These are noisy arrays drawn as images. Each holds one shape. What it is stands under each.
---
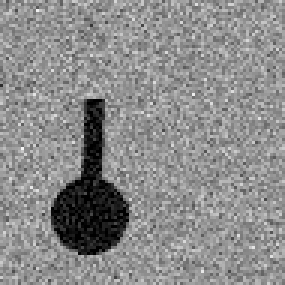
lollipop
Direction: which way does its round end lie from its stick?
down
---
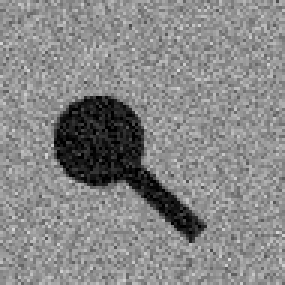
lollipop
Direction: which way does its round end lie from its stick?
up and left
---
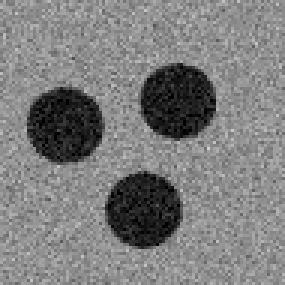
three dots
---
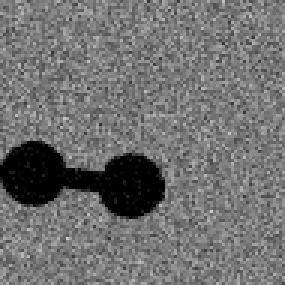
dumbbell
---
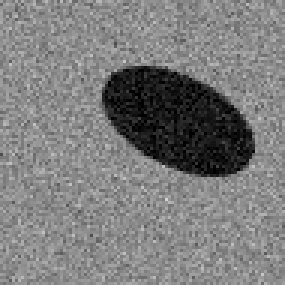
ellipse
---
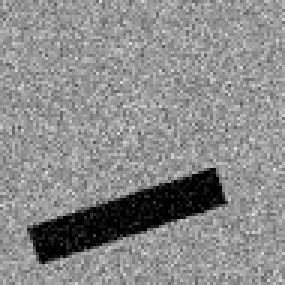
bar
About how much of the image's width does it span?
two thirds
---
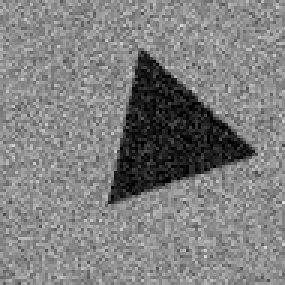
triangle
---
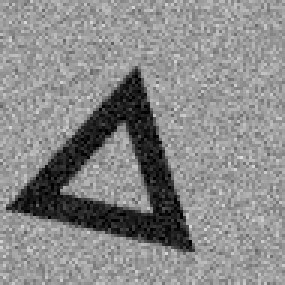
triangle frame
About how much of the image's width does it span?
two thirds
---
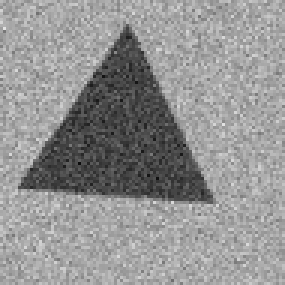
triangle
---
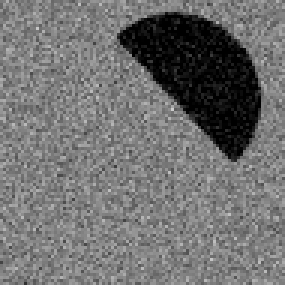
half disc
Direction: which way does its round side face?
up and right
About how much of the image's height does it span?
half
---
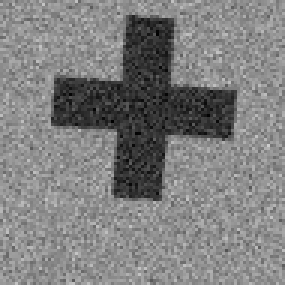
cross
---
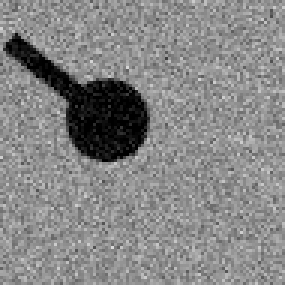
lollipop
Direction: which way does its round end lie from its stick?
down and right
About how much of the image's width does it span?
half
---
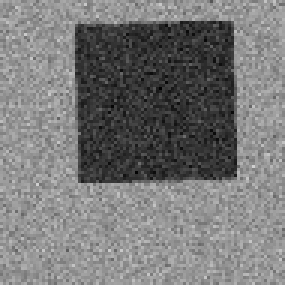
square
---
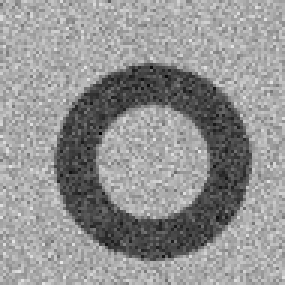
ring
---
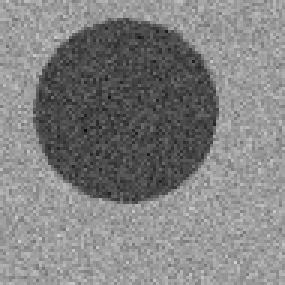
disc
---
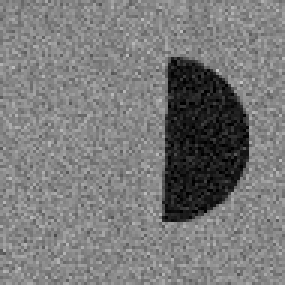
half disc
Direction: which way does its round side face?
right
